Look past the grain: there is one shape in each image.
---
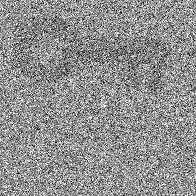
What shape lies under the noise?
key
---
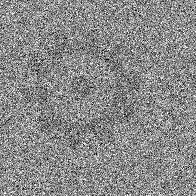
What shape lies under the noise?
gear
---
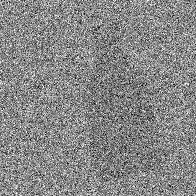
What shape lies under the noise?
bottle
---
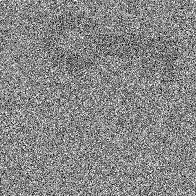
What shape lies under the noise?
key
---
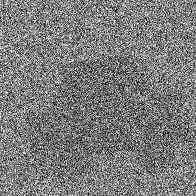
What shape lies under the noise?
car
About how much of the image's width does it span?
nearly all
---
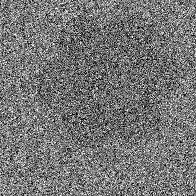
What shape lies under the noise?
flower
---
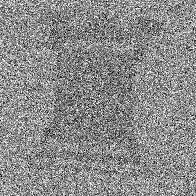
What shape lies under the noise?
chess rook
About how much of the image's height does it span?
nearly all
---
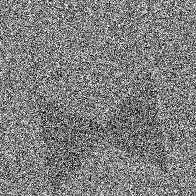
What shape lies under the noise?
bow tie
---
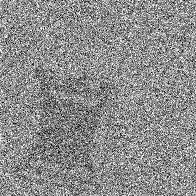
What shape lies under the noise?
chess rook
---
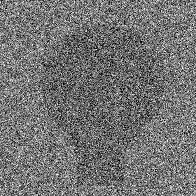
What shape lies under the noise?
light bulb
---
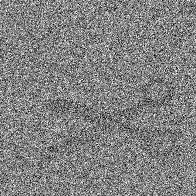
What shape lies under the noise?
pair of scissors
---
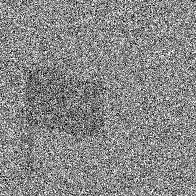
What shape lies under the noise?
flag
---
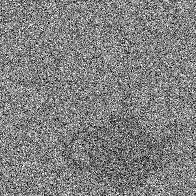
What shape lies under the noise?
teapot
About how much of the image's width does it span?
two thirds
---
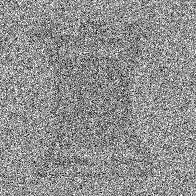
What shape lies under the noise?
chess rook
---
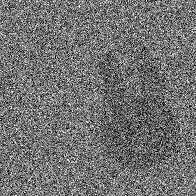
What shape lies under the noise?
rabbit's head
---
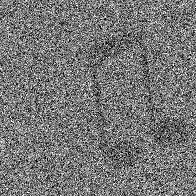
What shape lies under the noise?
pair of musical notes
